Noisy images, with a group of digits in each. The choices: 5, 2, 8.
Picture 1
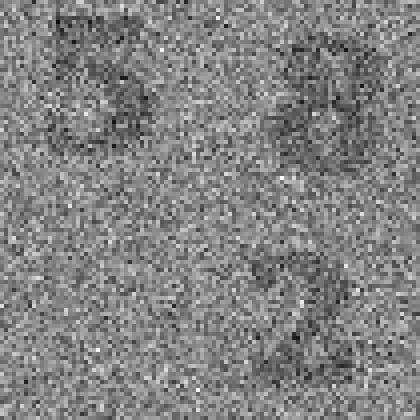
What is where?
top left: 5; top right: 8; bottom right: 2
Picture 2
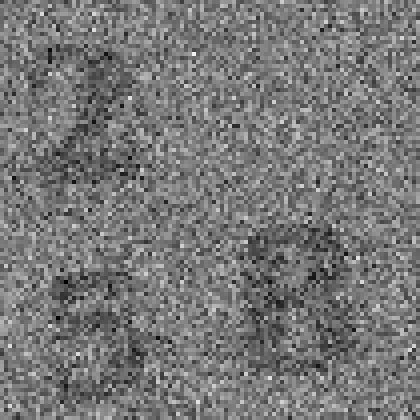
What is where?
top left: 2; bottom left: 5; bottom right: 8
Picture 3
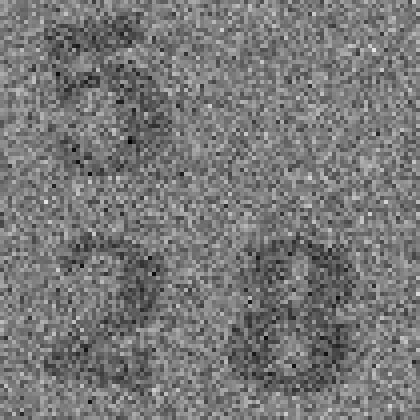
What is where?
top left: 5; bottom left: 2; bottom right: 8
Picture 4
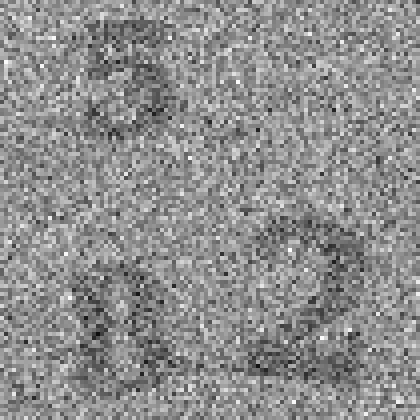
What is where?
top left: 5; bottom left: 8; bottom right: 2
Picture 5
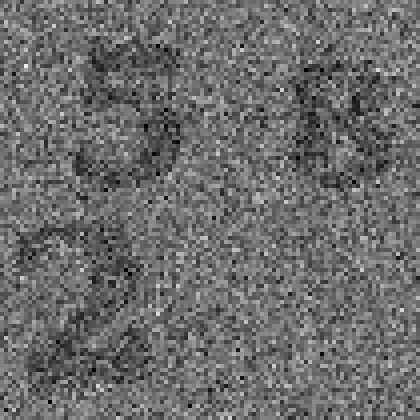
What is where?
top left: 5; top right: 8; bottom left: 2
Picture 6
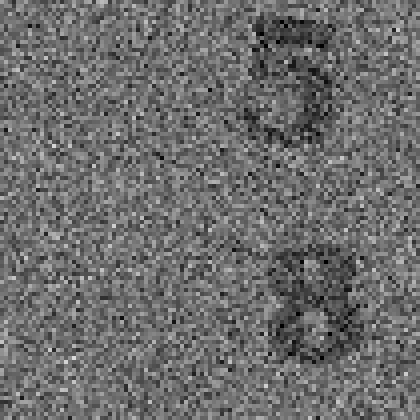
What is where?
top right: 5; bottom right: 8
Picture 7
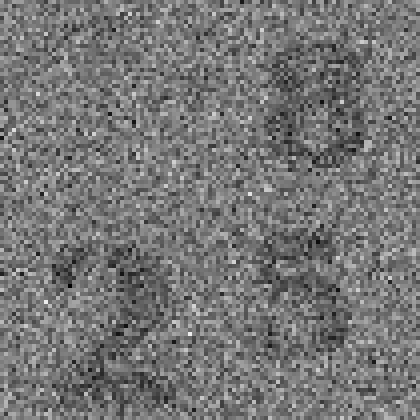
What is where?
top right: 8; bottom left: 2; bottom right: 5
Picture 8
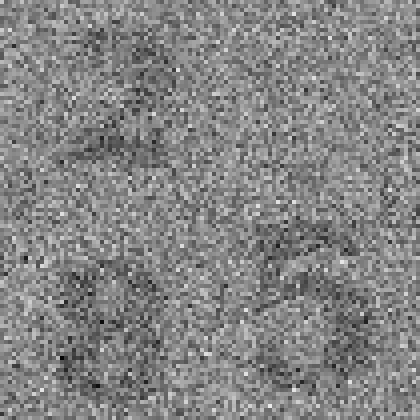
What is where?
top left: 2; bottom left: 8; bottom right: 5
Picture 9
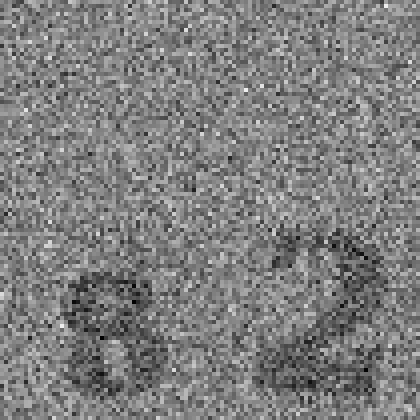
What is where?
bottom left: 8; bottom right: 2
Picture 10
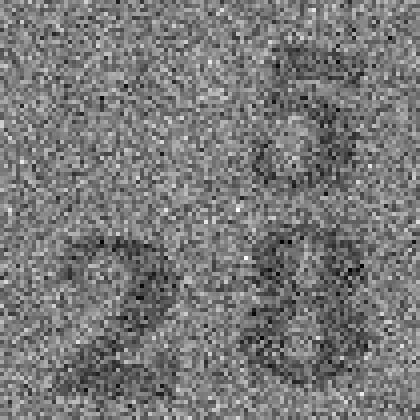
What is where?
top right: 5; bottom left: 2; bottom right: 8
